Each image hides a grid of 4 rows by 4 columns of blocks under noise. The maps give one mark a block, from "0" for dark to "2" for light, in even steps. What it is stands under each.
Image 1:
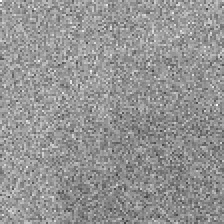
2 2 2 2
2 2 1 1
2 1 0 0
2 0 0 0
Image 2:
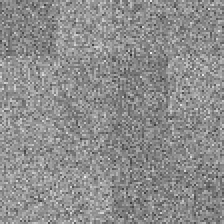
0 2 1 1
2 1 0 2
2 1 0 1
2 2 0 0
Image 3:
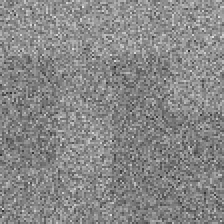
2 2 2 2
0 1 0 2
0 2 0 0
1 1 0 0
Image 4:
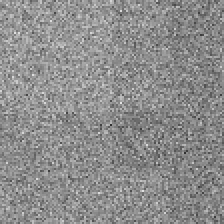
2 2 1 0
2 2 1 0
1 1 0 0
1 1 1 0
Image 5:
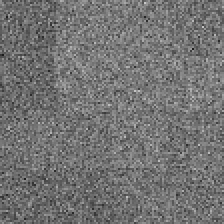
0 2 2 1
0 2 2 2
1 1 2 1
0 0 1 1
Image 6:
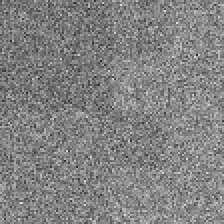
0 0 1 2
0 0 2 2
1 1 1 2
1 1 2 2
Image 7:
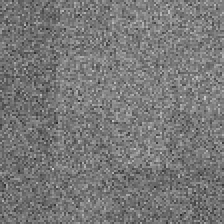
0 1 2 2
0 2 2 2
0 1 2 1
0 1 0 0
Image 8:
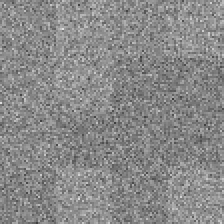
1 2 1 2
1 2 0 0
1 0 0 0
0 2 0 2
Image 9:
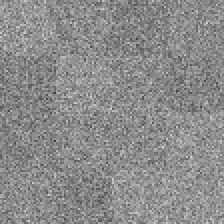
2 1 0 1
0 2 1 0
0 1 1 2
1 0 2 2
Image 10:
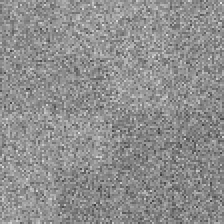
1 2 2 1
1 1 2 1
2 2 0 0
2 0 0 0
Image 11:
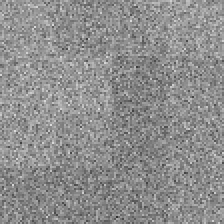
2 1 1 2
2 2 0 1
2 1 0 1
0 0 0 1
